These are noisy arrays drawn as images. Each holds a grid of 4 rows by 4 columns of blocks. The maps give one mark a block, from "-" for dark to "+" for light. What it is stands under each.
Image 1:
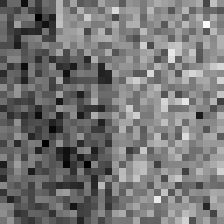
- + + +
- - + +
- - + +
- - + +
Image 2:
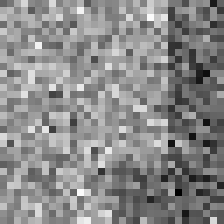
+ + + -
+ + + -
+ + + -
+ + - -
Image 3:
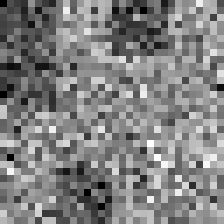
- + - +
- + + +
+ + + +
+ - + +
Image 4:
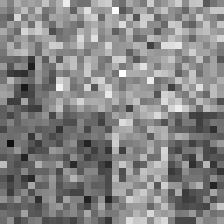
+ + + +
- + + +
- - + -
- - + -
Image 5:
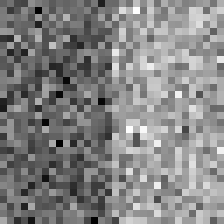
- - + +
- - + +
- - + +
- - + +
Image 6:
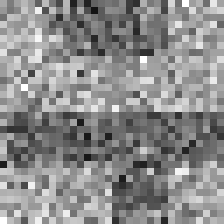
+ - - +
+ + + +
- - - -
+ + - +
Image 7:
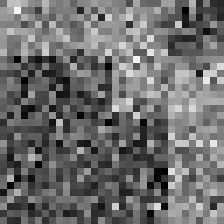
+ + + -
- - + +
- - - +
- - - +
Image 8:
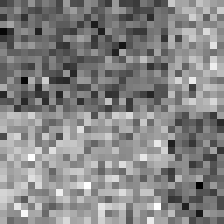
- - - +
- - - +
+ + + -
+ + + -
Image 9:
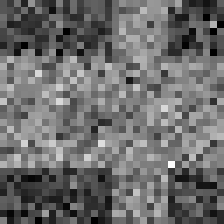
- - + -
+ + + +
+ + + +
- - + -
